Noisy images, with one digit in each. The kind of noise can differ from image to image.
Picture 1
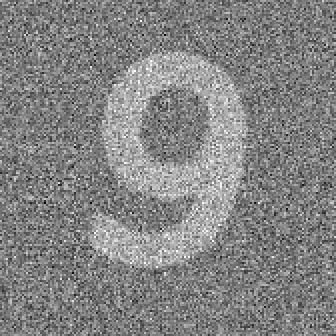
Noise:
low rank plus noise
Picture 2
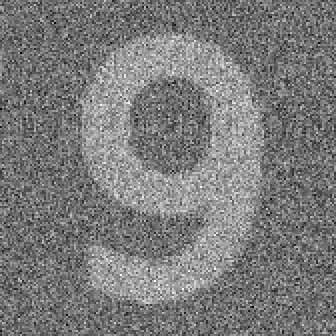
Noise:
low rank plus noise
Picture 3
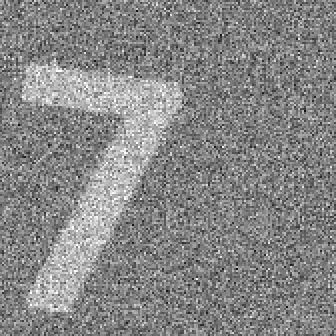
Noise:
low rank plus noise
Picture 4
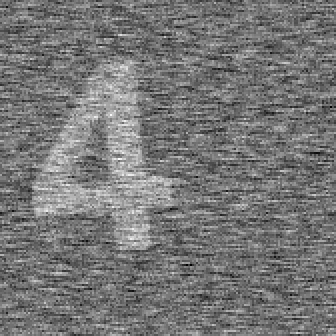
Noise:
streaked along the rows
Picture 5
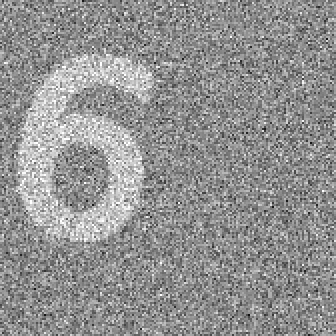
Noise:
low rank plus noise
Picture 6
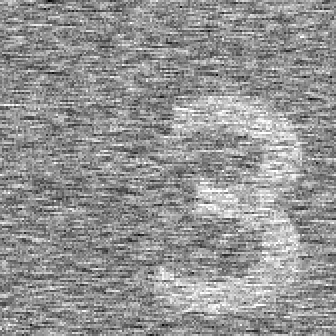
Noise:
streaked along the rows
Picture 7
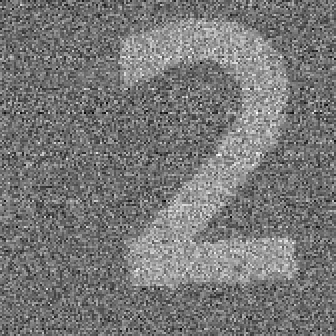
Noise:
rows of uneven size
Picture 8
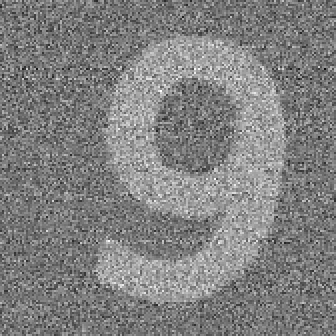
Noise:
rows of uneven size
